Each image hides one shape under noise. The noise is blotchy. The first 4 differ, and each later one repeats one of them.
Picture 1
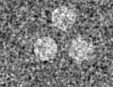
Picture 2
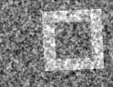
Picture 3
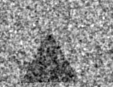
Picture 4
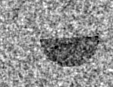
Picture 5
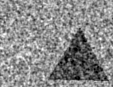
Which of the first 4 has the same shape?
3
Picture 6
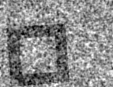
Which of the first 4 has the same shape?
2
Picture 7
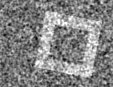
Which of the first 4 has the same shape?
2
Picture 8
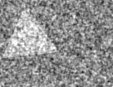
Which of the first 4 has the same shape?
3
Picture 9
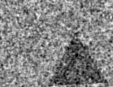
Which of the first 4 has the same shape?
3
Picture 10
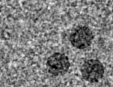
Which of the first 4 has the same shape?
1
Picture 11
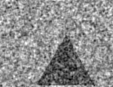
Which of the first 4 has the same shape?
3
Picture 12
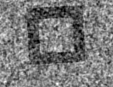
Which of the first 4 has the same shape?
2
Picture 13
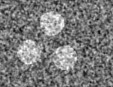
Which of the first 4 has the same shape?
1
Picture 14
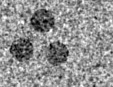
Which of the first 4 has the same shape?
1
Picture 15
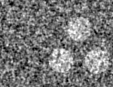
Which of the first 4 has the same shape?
1
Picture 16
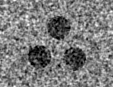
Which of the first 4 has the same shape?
1
